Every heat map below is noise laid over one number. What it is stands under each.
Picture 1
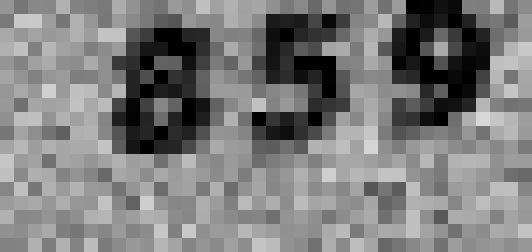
859
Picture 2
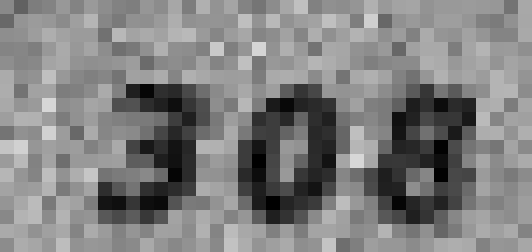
308
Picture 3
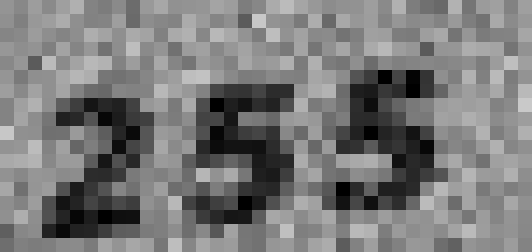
255
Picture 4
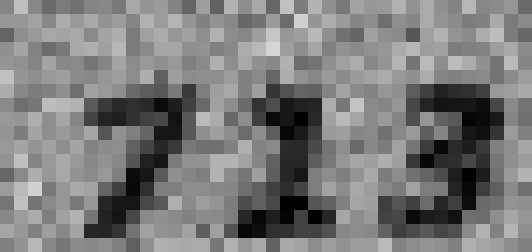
713
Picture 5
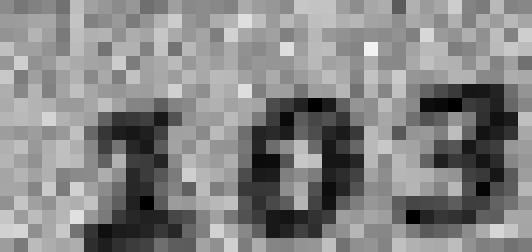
103
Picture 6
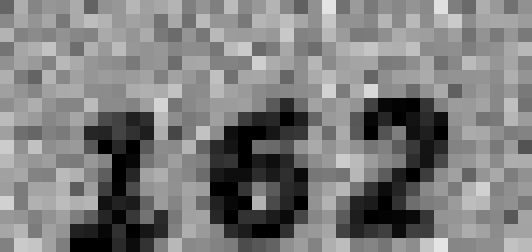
162
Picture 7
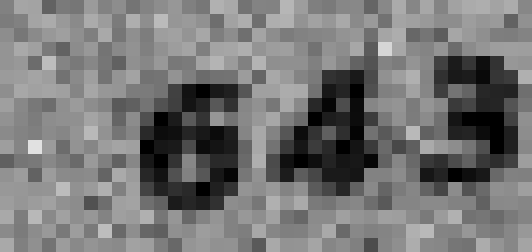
643
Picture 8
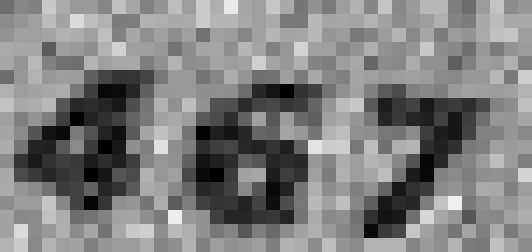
467
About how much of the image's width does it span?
nearly all
